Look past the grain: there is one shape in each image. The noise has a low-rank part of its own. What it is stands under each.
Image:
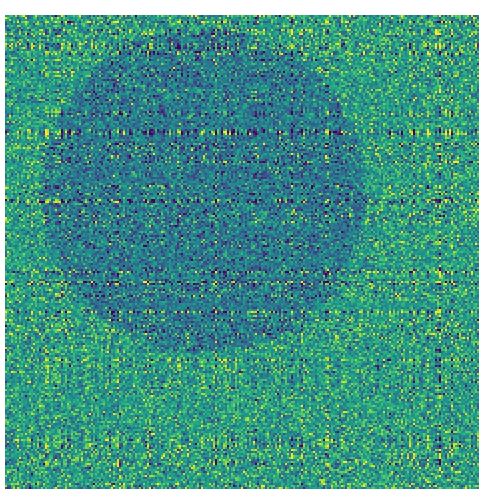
disc
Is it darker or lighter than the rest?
darker
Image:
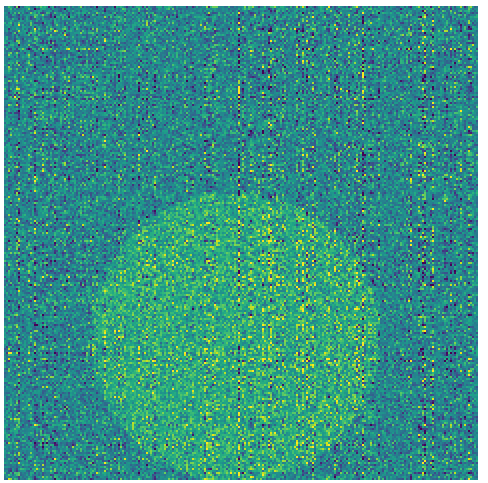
disc
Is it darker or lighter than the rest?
lighter
